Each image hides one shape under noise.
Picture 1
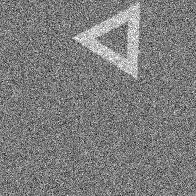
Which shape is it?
triangle frame
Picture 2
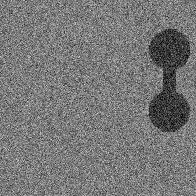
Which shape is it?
dumbbell
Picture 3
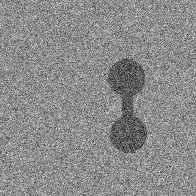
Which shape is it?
dumbbell
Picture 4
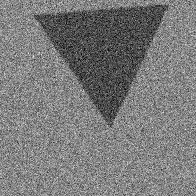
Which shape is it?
triangle
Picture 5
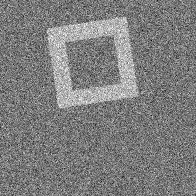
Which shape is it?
square frame
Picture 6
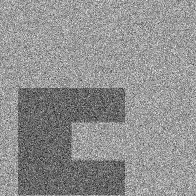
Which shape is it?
square with a notch
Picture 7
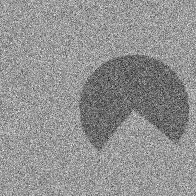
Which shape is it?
disc with a wedge cut out
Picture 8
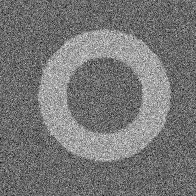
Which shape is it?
ring
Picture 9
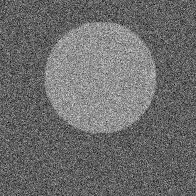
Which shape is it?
disc
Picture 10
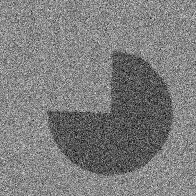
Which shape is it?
disc with a wedge cut out
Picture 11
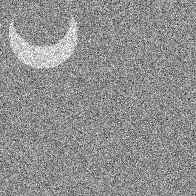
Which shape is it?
crescent
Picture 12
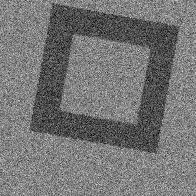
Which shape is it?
square frame
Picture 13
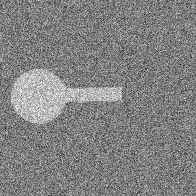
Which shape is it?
lollipop
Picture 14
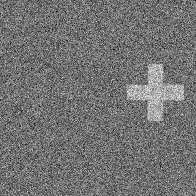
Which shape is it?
cross
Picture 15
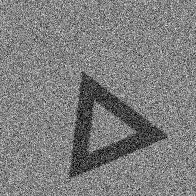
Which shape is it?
triangle frame
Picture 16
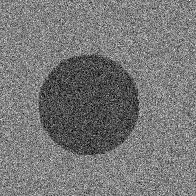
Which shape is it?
disc
